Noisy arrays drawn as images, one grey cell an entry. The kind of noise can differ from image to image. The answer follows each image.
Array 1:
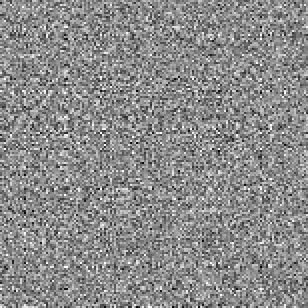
low rank plus noise
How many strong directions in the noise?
two
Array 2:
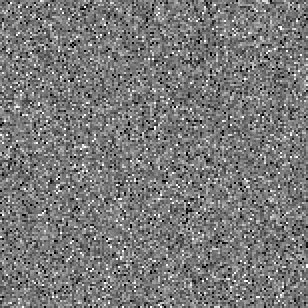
heavy tails
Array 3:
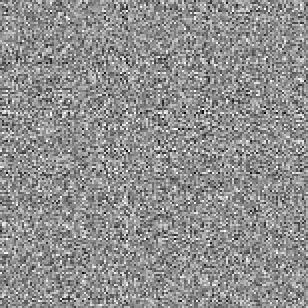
low rank plus noise
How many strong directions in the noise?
three or four
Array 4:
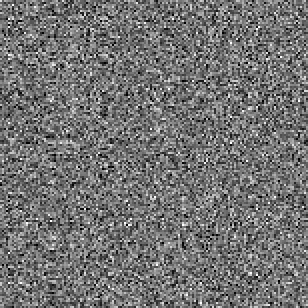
low rank plus noise
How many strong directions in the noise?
two
